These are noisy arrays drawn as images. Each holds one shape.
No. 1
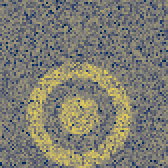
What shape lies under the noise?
bullseye
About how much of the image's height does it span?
two thirds
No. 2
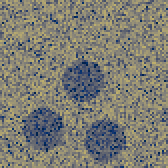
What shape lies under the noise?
three dots
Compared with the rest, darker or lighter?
darker
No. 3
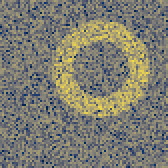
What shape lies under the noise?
ring
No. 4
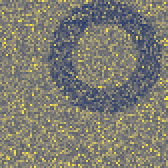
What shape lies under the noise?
ring
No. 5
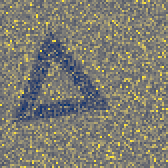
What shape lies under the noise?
triangle frame
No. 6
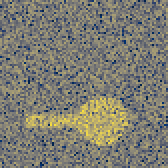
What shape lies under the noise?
lollipop
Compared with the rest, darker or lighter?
lighter
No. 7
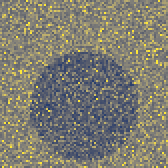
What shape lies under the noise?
disc
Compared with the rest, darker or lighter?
darker
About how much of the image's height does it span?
two thirds
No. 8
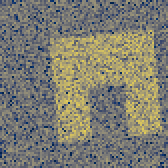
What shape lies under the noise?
square with a notch
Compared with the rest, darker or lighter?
lighter
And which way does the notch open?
down
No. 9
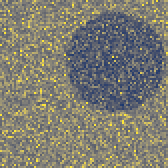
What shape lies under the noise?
disc
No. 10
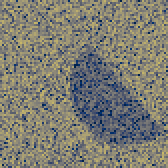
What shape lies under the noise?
half disc
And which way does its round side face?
down and left
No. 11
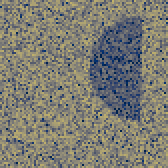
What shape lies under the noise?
half disc
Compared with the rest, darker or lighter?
darker
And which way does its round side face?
left
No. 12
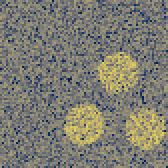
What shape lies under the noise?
three dots
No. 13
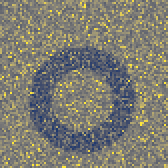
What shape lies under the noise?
ring
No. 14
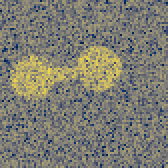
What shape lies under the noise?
dumbbell
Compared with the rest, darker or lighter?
lighter
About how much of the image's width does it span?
two thirds
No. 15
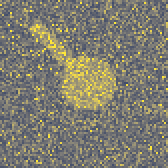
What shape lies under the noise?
lollipop
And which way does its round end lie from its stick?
down and right
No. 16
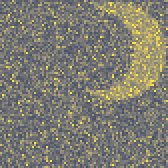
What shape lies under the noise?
crescent
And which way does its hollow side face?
left
